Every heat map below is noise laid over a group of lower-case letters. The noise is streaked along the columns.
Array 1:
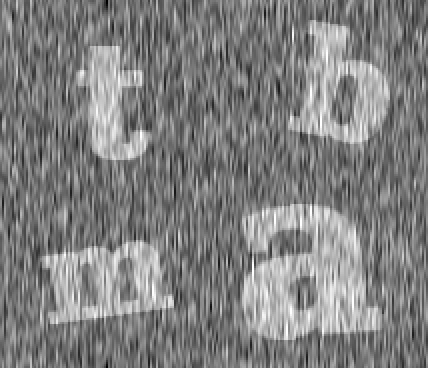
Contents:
top left: t; top right: b; bottom left: m; bottom right: a
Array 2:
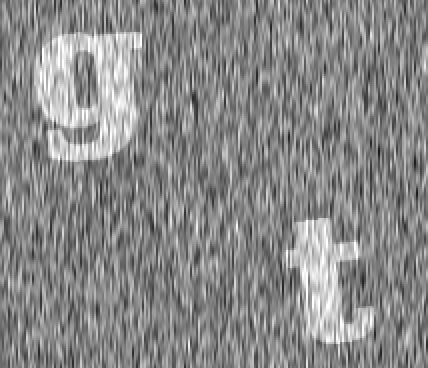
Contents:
top left: g; bottom right: t
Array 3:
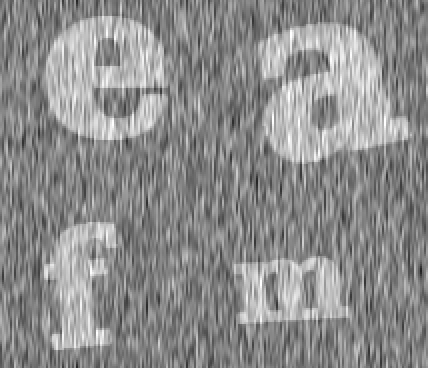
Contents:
top left: e; top right: a; bottom left: f; bottom right: m
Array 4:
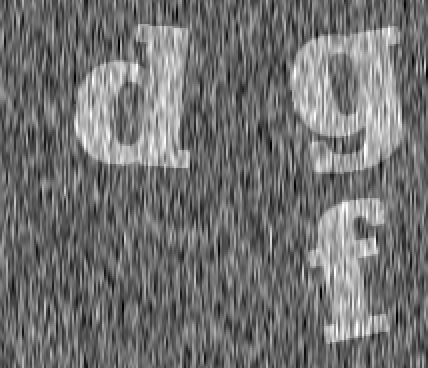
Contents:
top left: d; top right: g; bottom right: f
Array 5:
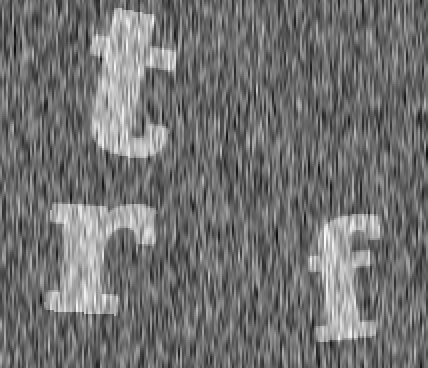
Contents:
top left: t; bottom left: r; bottom right: f
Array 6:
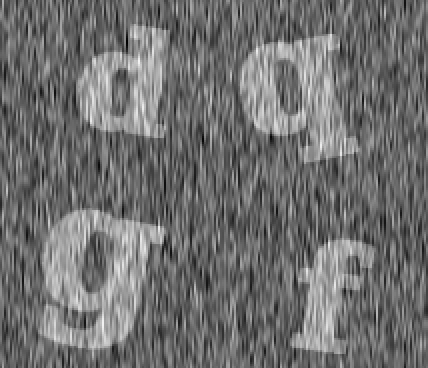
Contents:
top left: d; top right: q; bottom left: g; bottom right: f
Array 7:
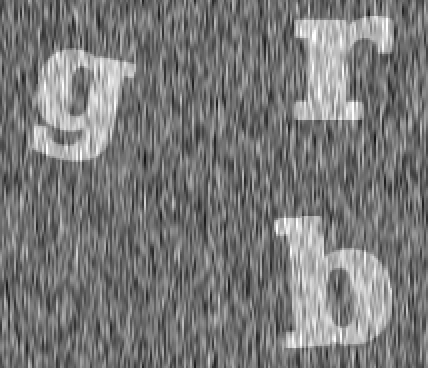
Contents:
top left: g; top right: r; bottom right: b
